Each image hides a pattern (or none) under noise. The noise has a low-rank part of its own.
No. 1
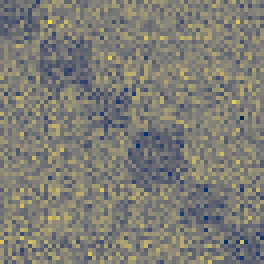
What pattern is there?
blocks along the diagonal
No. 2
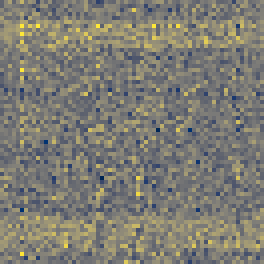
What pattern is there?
bands of rows
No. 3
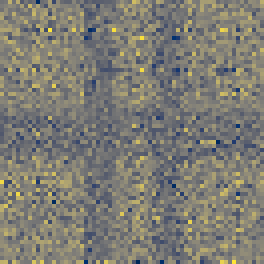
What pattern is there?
bands of rows crossing bands of columns
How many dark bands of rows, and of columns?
1 and 2
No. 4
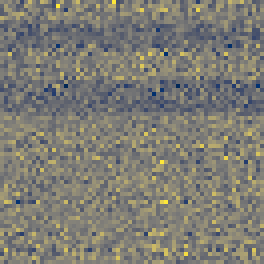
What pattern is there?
bands of rows
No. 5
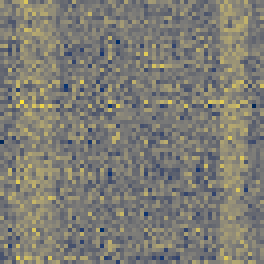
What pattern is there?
bands of columns
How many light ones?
2
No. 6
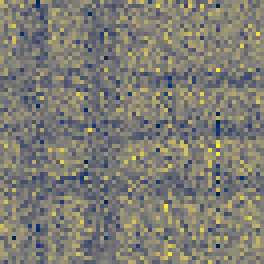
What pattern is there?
bands of rows crossing bands of columns
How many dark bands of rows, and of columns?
3 and 2
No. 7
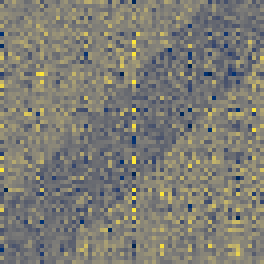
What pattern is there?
a diagonal band
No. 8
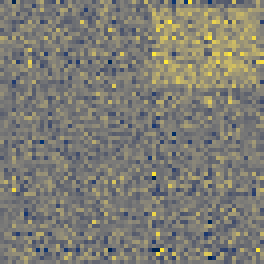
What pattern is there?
one block
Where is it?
top right
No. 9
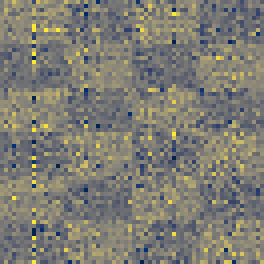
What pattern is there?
a checkerboard
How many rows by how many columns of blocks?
6 by 4
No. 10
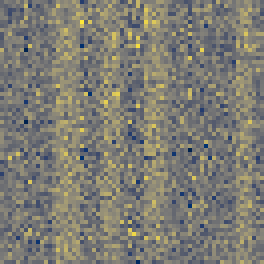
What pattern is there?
bands of columns
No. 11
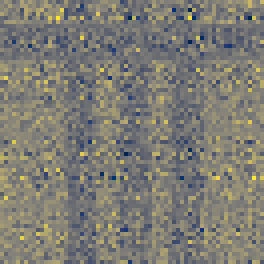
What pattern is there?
bands of rows crossing bands of columns
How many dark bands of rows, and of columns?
1 and 3
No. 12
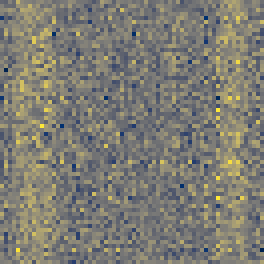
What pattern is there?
bands of columns
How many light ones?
2
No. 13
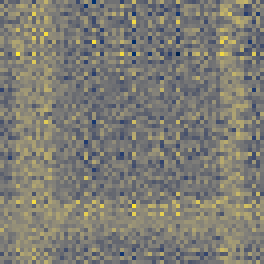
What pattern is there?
bands of rows crossing bands of columns
